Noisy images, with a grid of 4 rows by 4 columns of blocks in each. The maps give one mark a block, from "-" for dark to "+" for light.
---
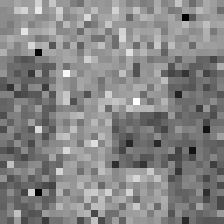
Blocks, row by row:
++++
-++-
-+--
-++-
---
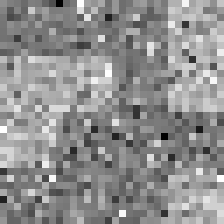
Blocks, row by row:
---+
++-+
+---
---+
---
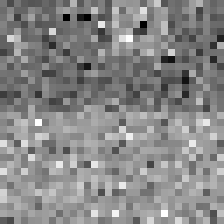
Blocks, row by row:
--+-
----
++++
++++
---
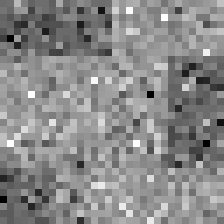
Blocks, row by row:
--++
+++-
+++-
-+++
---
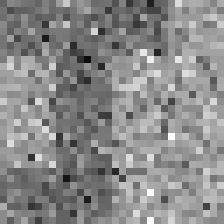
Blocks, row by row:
---+
+-++
+-++
--++
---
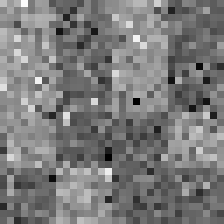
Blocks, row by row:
+-+-
+-+-
+--+
-+--
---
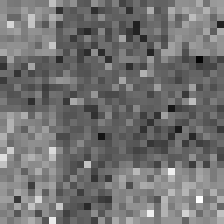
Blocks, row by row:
+--+
----
+---
+-++
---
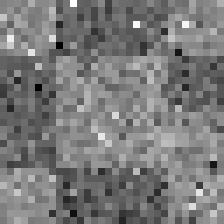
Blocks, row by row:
+--+
-++-
-+++
+--+
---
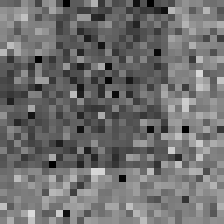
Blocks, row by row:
+--+
---+
---+
++++
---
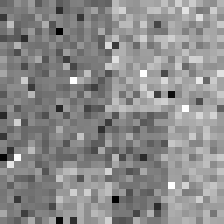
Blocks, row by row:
--++
--++
---+
-+-+
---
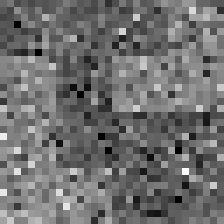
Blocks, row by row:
---+
+-++
+---
++--
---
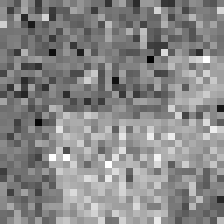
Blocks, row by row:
----
---+
-+++
-++-
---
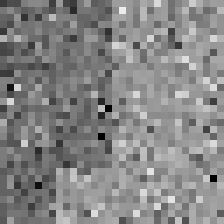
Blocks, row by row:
--++
--++
--++
-+++
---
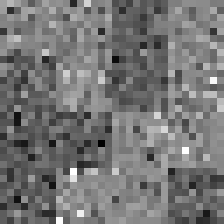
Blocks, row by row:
++-+
-+-+
--++
-++-
